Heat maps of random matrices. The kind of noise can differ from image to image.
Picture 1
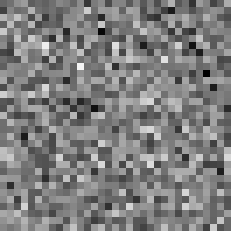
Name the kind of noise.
independent entries
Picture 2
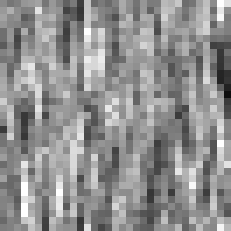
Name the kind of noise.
streaked along the columns
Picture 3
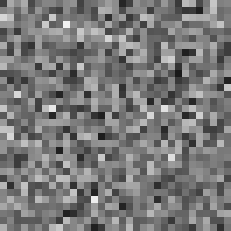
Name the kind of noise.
independent entries
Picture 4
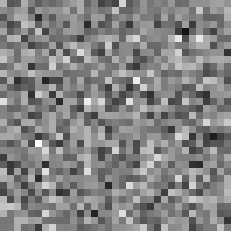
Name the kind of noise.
independent entries
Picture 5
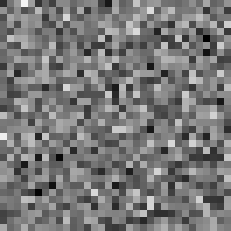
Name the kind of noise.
independent entries
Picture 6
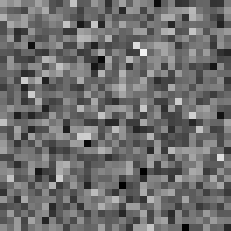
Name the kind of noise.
independent entries
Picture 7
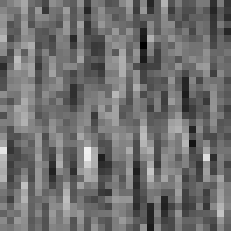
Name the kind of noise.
streaked along the columns
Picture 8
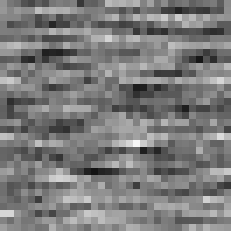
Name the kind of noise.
streaked along the rows
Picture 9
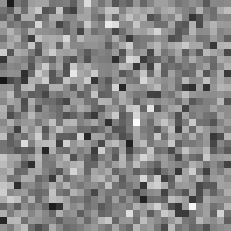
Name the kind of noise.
independent entries
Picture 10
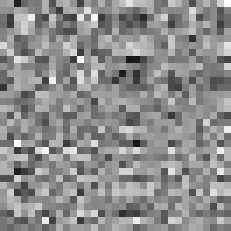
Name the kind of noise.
low rank plus noise
